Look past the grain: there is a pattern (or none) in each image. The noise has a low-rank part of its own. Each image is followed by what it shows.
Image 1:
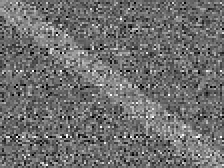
a diagonal band
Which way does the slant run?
top left to bottom right
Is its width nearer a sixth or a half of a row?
a sixth
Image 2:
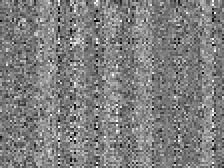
bands of columns
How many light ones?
5
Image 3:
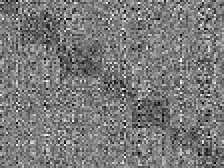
blocks along the diagonal
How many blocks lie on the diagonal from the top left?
7
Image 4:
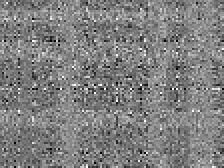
bands of rows crossing bands of columns
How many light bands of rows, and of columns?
3 and 3
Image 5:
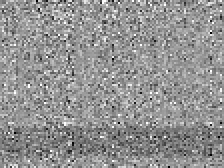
one band of rows
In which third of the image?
bottom
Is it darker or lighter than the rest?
darker
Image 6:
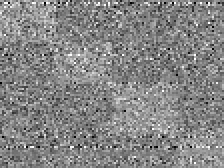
blocks along the diagonal
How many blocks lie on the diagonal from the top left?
4
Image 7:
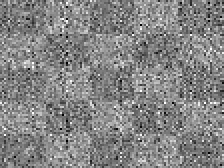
a checkerboard
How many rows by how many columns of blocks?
5 by 5
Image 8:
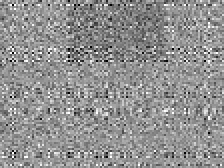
one block
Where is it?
top middle
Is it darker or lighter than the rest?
darker
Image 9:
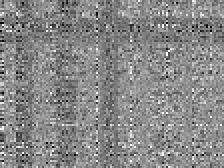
bands of rows crossing bands of columns
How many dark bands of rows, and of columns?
1 and 3
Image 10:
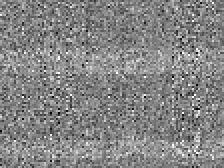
bands of rows
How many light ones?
2
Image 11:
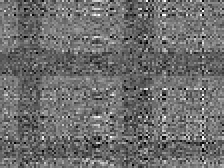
bands of rows crossing bands of columns
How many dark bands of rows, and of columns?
2 and 2
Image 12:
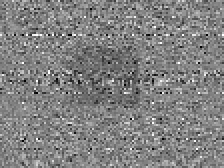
one block
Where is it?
centre
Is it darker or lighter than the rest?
darker
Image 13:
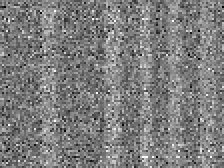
bands of columns
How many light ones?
5
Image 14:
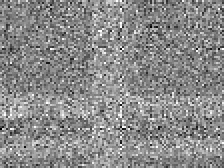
bands of rows crossing bands of columns
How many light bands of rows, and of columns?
2 and 1
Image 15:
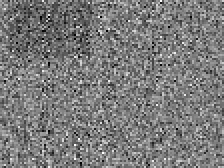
one block
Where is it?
top left
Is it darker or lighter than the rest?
darker
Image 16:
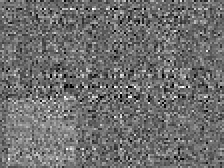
one block
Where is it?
bottom left
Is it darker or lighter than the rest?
lighter
